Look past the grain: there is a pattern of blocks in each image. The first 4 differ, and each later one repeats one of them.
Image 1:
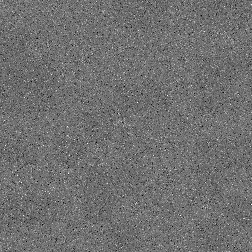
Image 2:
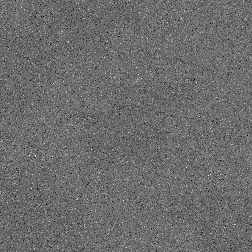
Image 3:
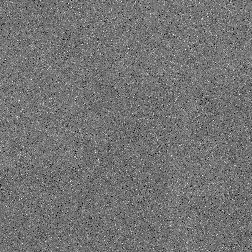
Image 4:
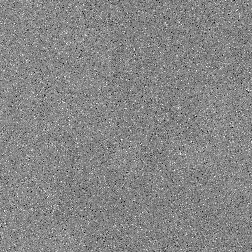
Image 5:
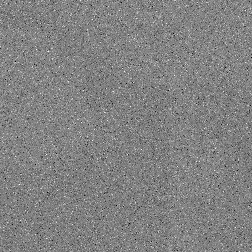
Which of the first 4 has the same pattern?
3
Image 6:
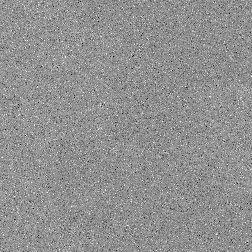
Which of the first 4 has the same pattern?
4
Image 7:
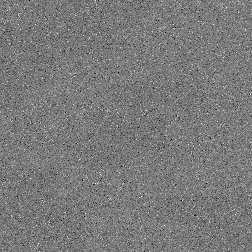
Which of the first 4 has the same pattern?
2
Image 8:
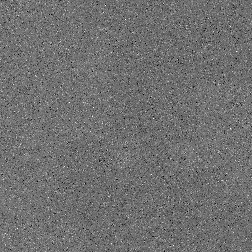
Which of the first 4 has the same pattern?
4
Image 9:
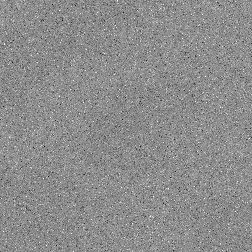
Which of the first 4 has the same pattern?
2
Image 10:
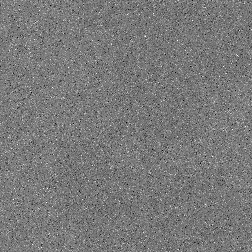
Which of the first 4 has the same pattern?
4
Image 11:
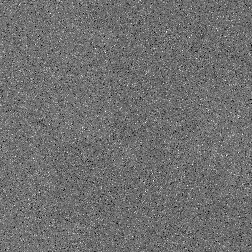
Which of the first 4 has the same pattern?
4
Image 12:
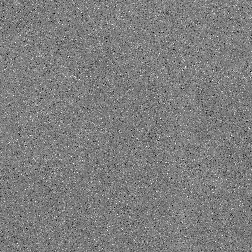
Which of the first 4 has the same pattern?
3
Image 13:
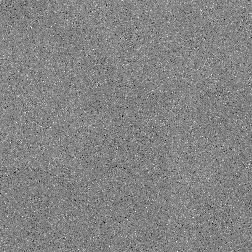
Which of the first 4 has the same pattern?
3
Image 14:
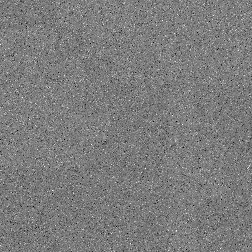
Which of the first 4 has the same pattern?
3
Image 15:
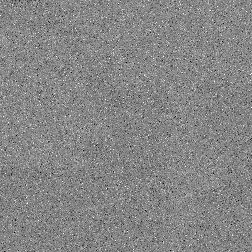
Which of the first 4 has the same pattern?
3
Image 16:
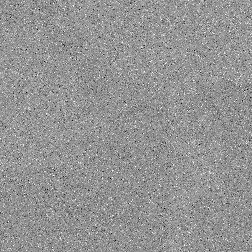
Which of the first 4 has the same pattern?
3
